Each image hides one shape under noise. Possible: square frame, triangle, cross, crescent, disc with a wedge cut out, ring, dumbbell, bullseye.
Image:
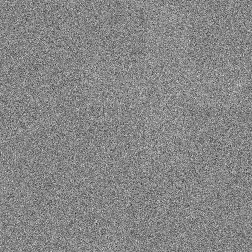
cross
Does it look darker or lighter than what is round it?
lighter
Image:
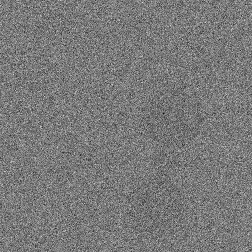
dumbbell
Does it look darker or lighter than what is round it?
darker
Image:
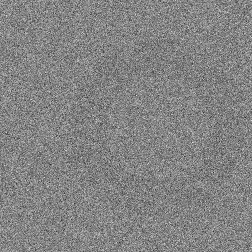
ring
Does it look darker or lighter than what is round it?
darker
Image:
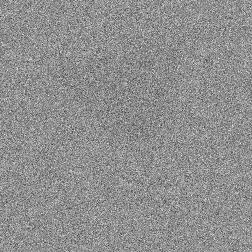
triangle
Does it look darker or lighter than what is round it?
darker
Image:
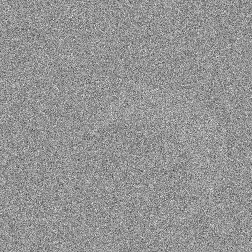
crescent
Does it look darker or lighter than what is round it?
lighter
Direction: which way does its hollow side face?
down and left
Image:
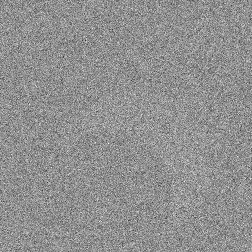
crescent
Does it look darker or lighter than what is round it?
lighter
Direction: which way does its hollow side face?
down and left
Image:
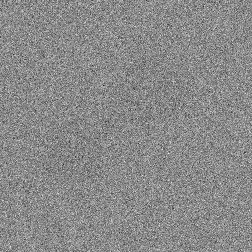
dumbbell
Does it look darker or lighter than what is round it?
darker
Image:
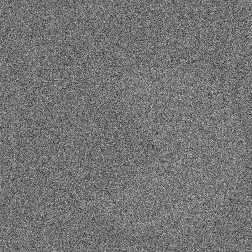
disc with a wedge cut out
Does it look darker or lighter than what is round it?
lighter
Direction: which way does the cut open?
left
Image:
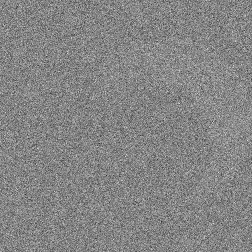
crescent
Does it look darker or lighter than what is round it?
lighter
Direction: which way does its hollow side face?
down and left
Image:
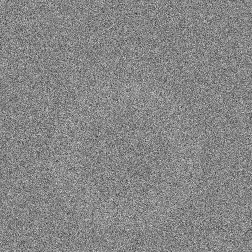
ring
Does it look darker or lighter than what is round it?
lighter
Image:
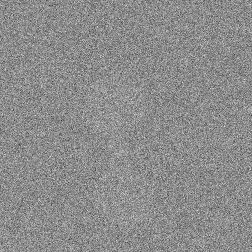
dumbbell
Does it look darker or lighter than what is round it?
lighter
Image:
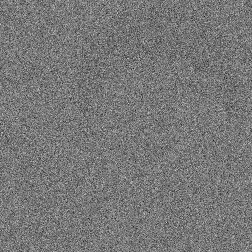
crescent
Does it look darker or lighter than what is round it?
darker
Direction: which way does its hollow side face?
down
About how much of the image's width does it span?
two thirds
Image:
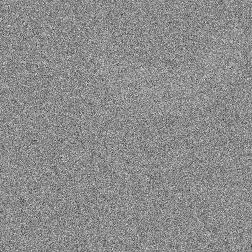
crescent
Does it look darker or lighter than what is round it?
lighter
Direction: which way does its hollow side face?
up
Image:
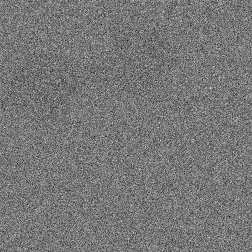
dumbbell
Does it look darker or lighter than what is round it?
darker
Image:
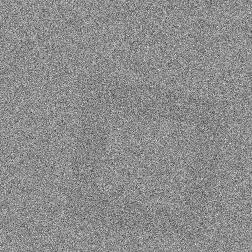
square frame
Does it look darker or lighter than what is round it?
darker
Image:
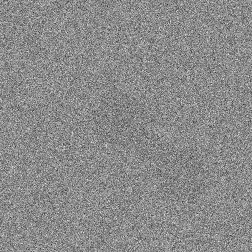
dumbbell
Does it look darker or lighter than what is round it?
darker
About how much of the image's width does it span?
half
